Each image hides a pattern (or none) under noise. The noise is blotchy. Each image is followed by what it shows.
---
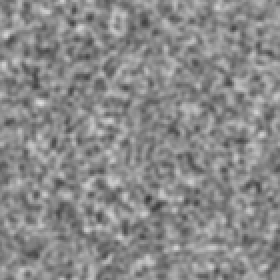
only noise
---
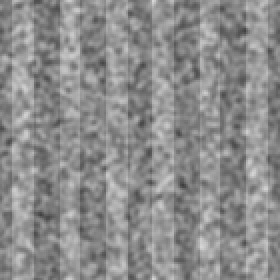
vertical stripes
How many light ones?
6
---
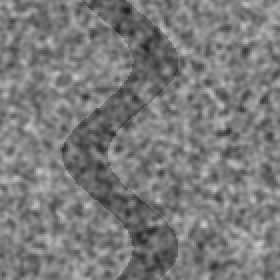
a wavy band
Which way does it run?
top to bottom
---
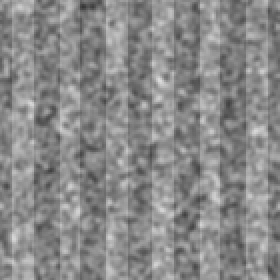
vertical stripes
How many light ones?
6
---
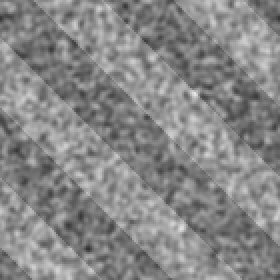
diagonal stripes
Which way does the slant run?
top left to bottom right
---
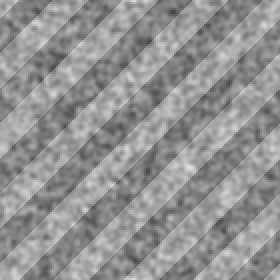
diagonal stripes
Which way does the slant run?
bottom left to top right
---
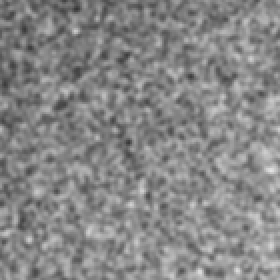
a smooth slope
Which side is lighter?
bottom right
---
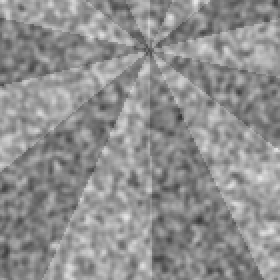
spokes from one point
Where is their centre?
top middle
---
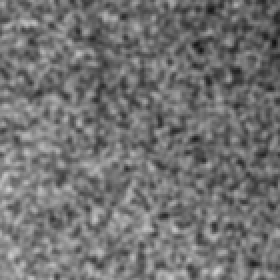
a smooth slope
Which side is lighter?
bottom left
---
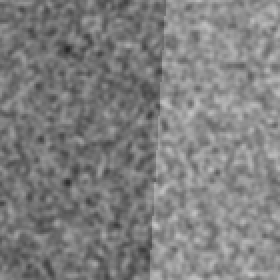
a sharp edge
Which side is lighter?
right
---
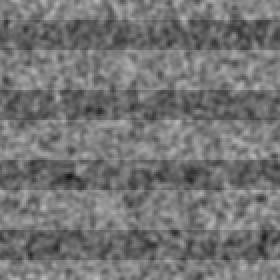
horizontal stripes
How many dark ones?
4
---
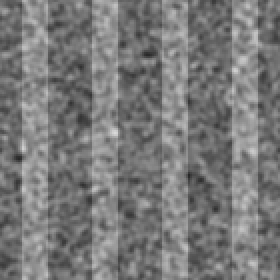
vertical stripes
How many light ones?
4
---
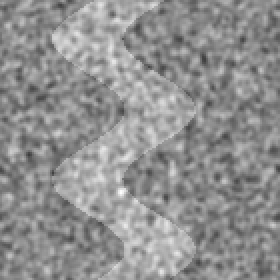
a wavy band
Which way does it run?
top to bottom
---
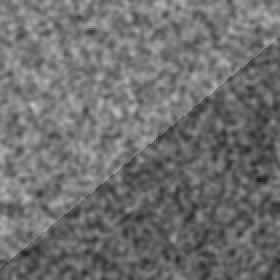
a sharp edge
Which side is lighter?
top left
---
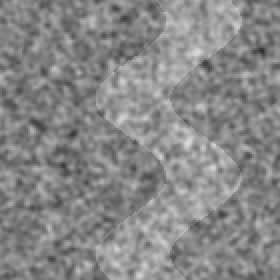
a wavy band
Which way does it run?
top to bottom
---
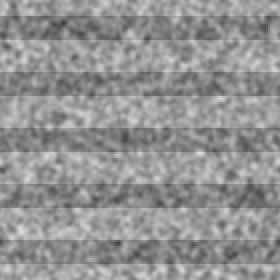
horizontal stripes
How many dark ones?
5
